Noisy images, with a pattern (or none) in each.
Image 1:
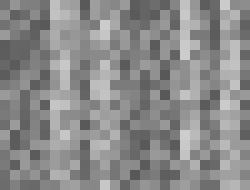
bands of columns
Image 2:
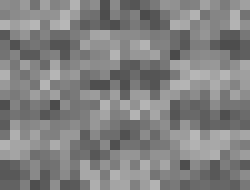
a checkerboard
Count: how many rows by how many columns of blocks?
6 by 3
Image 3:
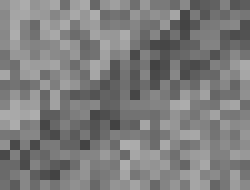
a diagonal band
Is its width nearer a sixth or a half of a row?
a half
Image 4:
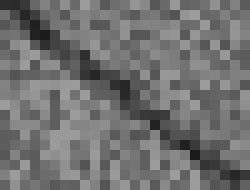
a diagonal band
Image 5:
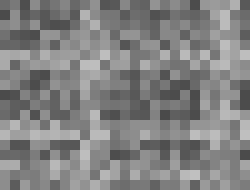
bands of rows crossing bands of columns
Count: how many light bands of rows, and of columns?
3 and 2
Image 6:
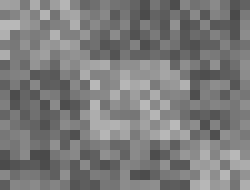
blocks along the diagonal
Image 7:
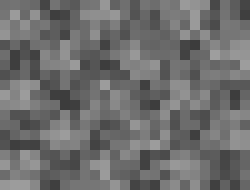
a checkerboard
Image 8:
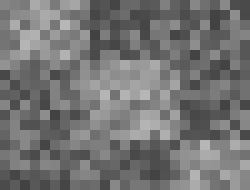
blocks along the diagonal
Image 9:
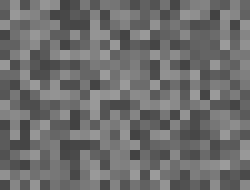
only noise
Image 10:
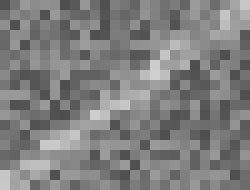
a diagonal band
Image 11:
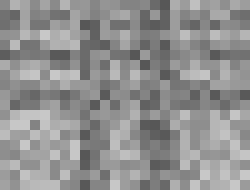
bands of rows crossing bands of columns
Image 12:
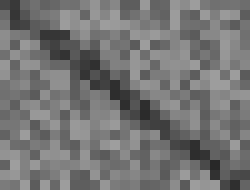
a diagonal band
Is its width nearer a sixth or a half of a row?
a sixth
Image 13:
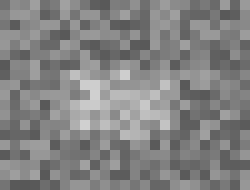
one block
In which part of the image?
centre
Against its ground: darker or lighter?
lighter
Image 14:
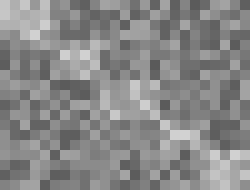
blocks along the diagonal
